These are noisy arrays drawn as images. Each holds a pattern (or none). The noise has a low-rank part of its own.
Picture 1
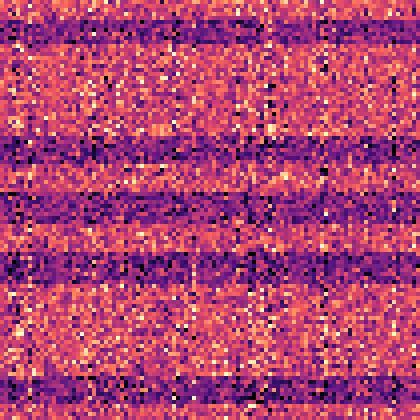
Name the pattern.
bands of rows
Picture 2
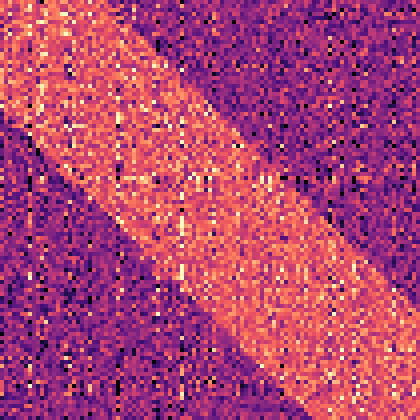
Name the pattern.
a diagonal band
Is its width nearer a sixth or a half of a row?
a half
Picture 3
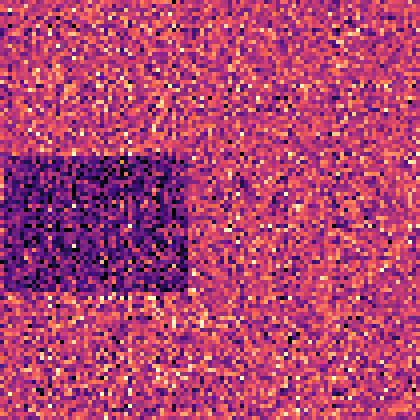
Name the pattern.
one block
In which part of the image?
middle left
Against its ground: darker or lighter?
darker
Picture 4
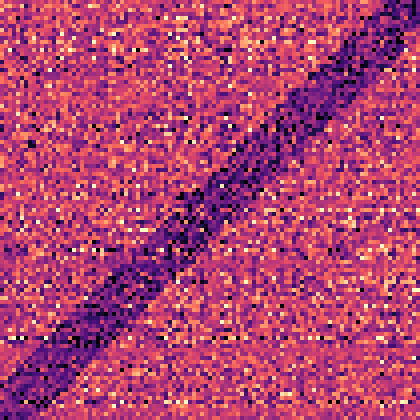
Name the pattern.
a diagonal band
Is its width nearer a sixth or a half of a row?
a sixth
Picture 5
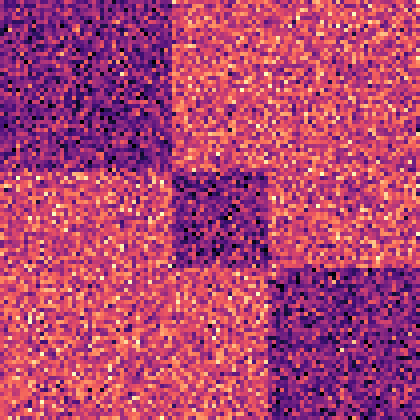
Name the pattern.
blocks along the diagonal
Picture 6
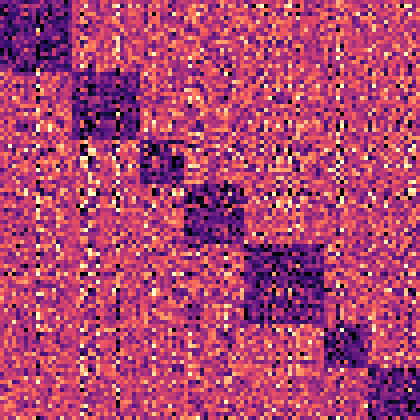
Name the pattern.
blocks along the diagonal
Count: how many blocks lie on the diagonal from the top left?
7
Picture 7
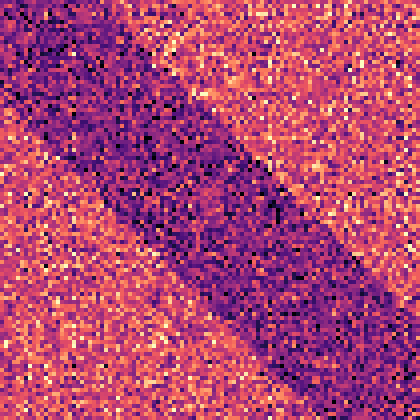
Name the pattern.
a diagonal band
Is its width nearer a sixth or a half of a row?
a half
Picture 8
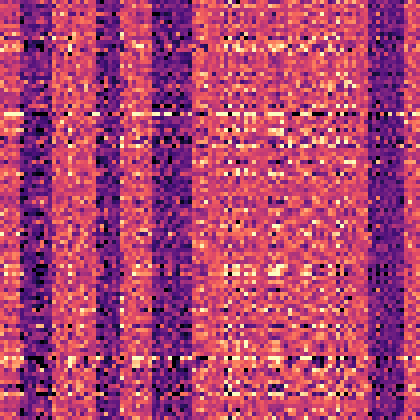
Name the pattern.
bands of columns
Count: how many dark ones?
4
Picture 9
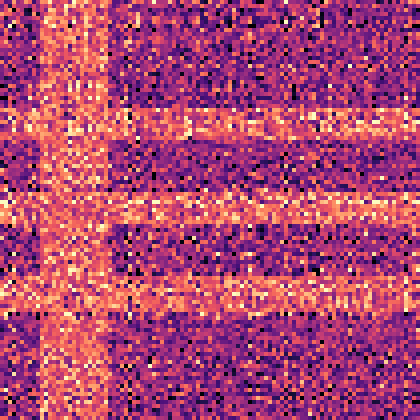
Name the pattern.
bands of rows crossing bands of columns
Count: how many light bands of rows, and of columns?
3 and 1
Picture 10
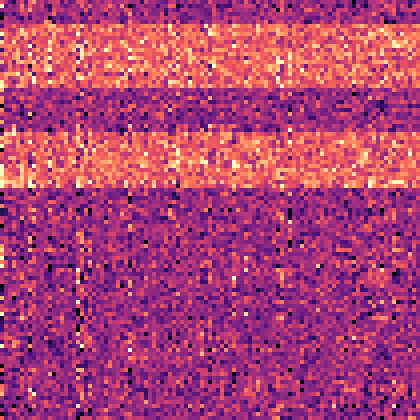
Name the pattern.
bands of rows
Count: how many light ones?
2
